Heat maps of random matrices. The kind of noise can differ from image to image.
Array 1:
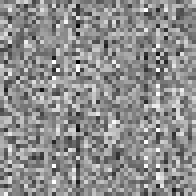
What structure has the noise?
columns of uneven size
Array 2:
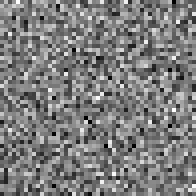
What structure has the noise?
independent entries
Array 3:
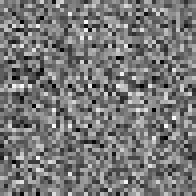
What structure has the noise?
low rank plus noise
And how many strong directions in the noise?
one
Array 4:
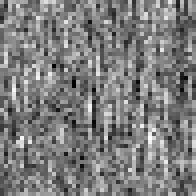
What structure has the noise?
streaked along the columns
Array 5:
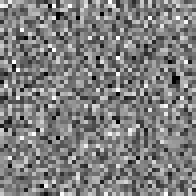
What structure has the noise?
low rank plus noise
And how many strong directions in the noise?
one
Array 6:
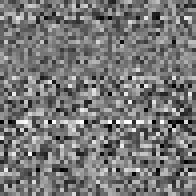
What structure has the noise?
rows of uneven size
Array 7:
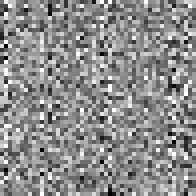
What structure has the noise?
columns of uneven size
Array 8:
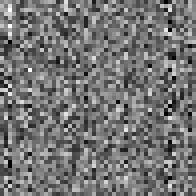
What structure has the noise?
columns of uneven size
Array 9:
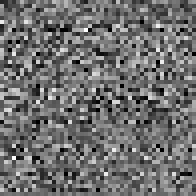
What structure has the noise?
rows of uneven size
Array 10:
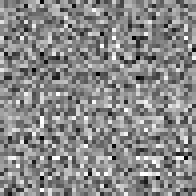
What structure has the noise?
low rank plus noise
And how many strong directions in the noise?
one
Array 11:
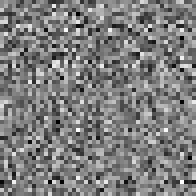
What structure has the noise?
low rank plus noise
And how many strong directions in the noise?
three or four
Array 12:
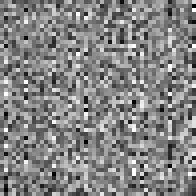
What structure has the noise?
columns of uneven size
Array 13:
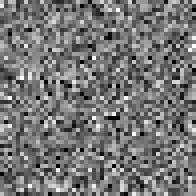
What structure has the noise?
low rank plus noise
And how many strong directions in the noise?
three or four
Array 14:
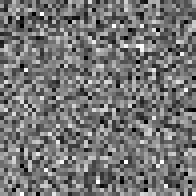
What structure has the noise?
independent entries
